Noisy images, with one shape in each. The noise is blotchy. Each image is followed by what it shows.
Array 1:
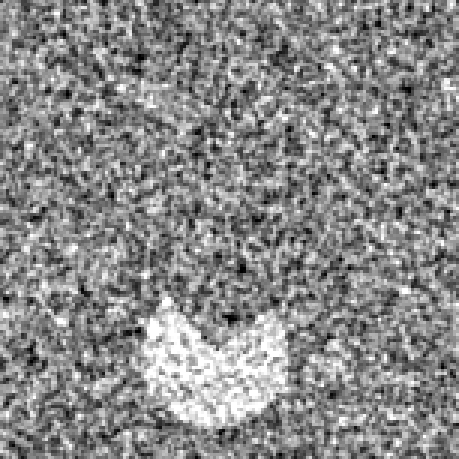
disc with a wedge cut out
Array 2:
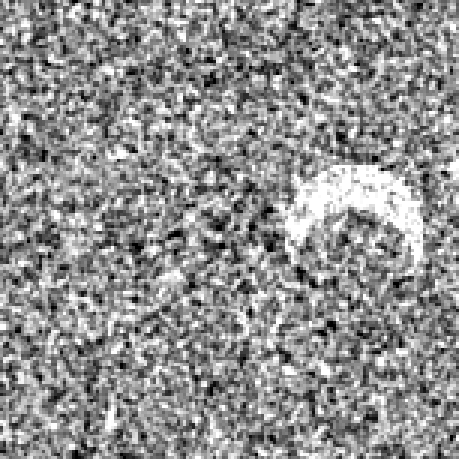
crescent
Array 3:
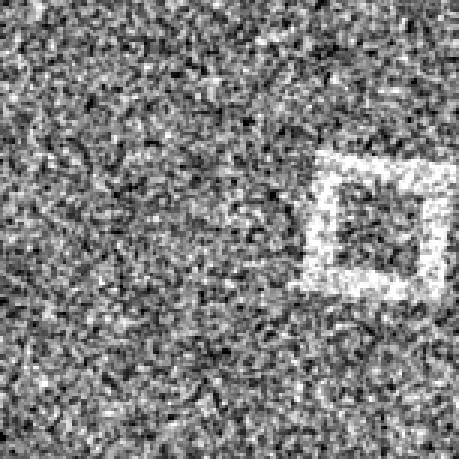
square frame
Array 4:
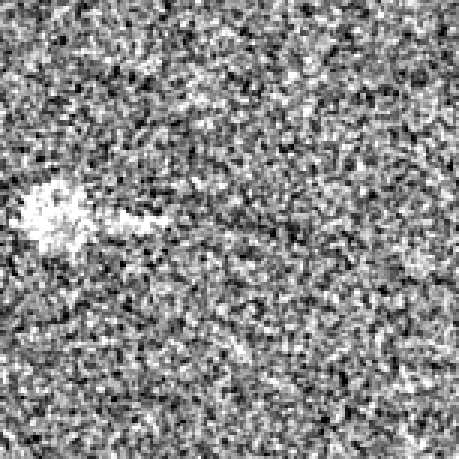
lollipop
